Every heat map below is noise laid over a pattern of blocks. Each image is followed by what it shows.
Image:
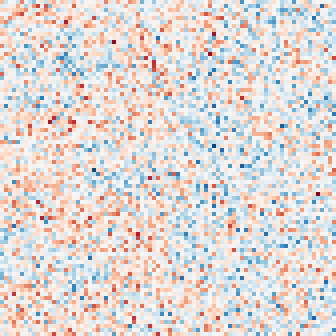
top and bottom mirror each other
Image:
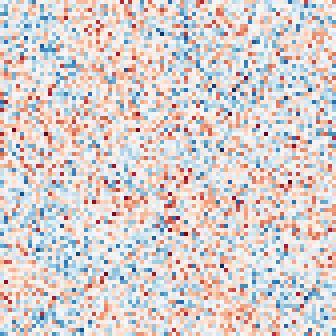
the same after a half turn
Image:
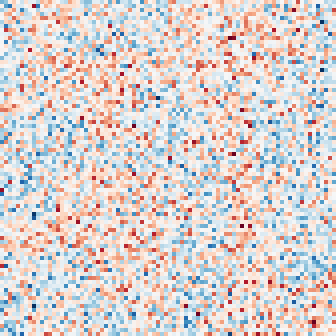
no symmetry
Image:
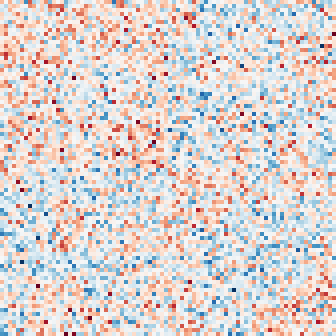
mirrored about the diagonal from the top left
